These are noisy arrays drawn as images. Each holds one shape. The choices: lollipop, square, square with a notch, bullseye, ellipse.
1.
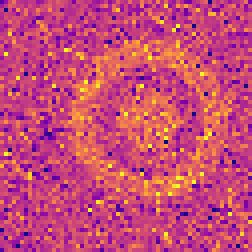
light bullseye
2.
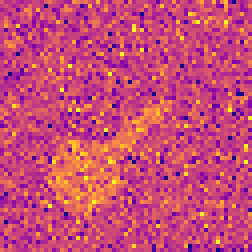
light lollipop
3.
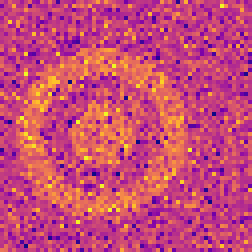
light bullseye
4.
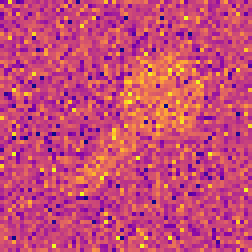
light lollipop
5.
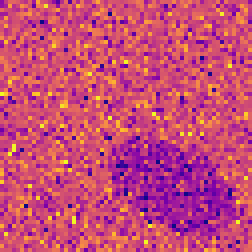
dark ellipse
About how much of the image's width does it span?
half
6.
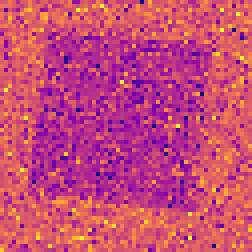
dark square
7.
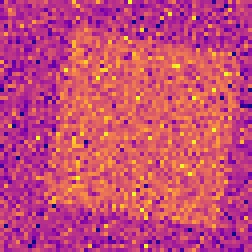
light square
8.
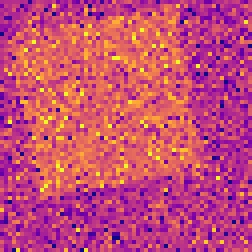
light square
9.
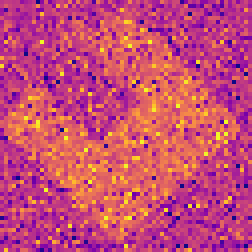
light square with a notch
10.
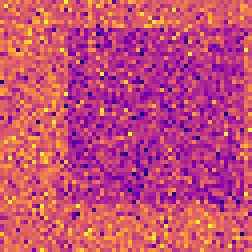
dark square
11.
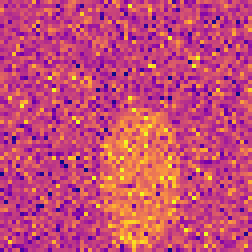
light ellipse
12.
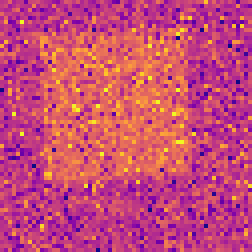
light square
